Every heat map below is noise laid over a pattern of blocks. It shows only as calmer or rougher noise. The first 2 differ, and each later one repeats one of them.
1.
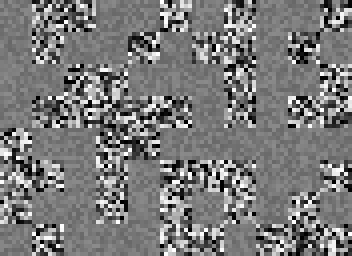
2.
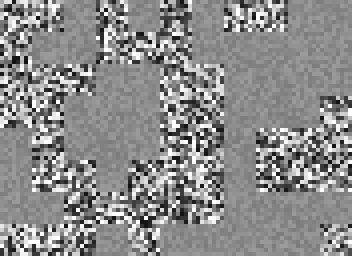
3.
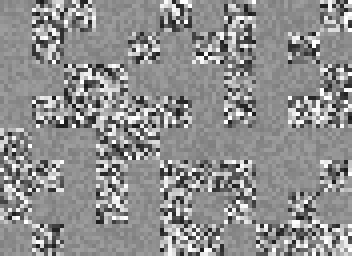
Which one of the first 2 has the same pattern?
1
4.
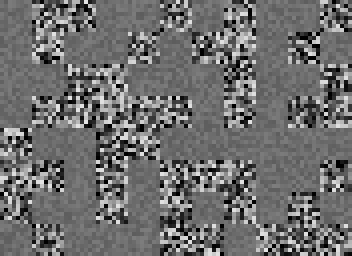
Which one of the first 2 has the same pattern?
1
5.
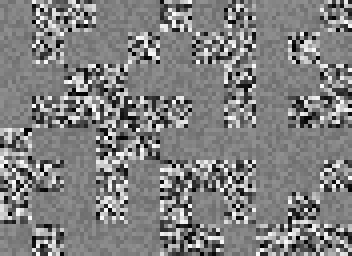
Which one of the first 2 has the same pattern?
1
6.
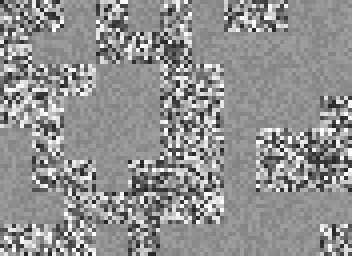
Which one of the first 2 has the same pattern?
2
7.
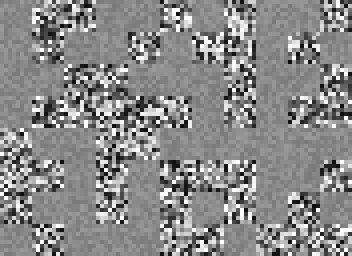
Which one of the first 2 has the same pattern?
1
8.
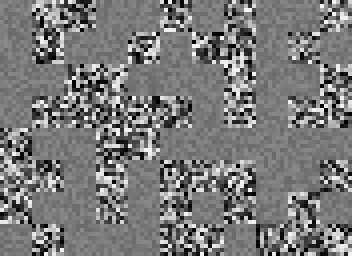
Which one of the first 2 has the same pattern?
1
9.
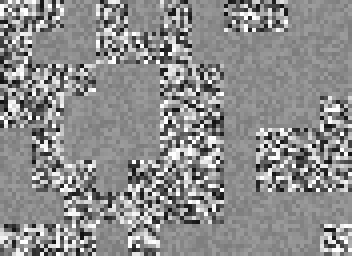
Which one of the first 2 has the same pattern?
2
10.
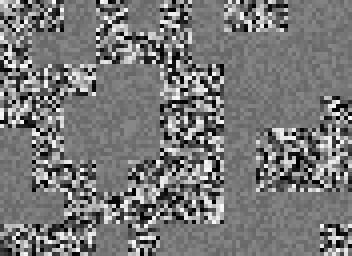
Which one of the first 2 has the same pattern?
2
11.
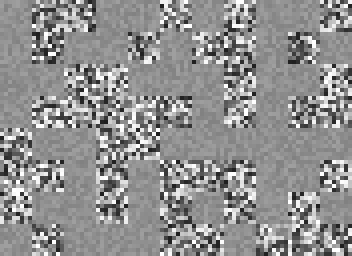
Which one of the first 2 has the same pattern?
1
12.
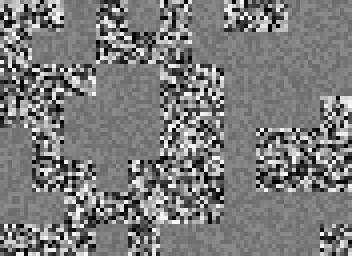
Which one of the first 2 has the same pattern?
2
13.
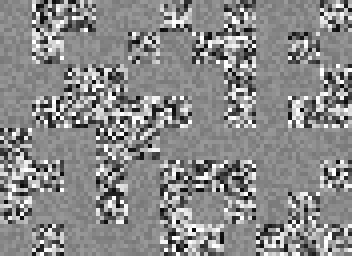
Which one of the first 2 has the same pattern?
1
